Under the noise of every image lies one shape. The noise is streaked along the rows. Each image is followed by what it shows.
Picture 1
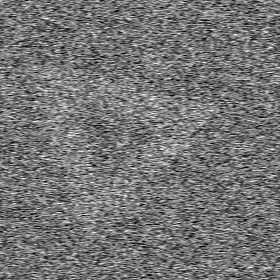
triangle frame
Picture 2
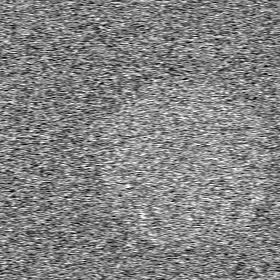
disc
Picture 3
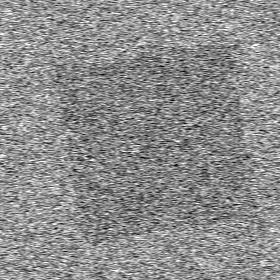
square
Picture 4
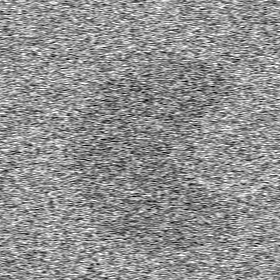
disc with a wedge cut out
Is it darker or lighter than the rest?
darker
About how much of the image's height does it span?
two thirds
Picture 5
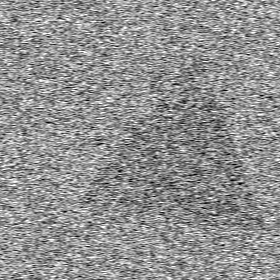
triangle
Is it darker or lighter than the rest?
darker
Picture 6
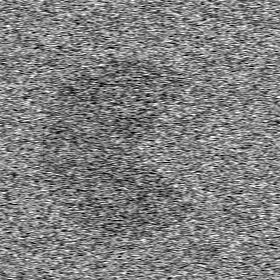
disc with a wedge cut out
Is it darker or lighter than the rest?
darker
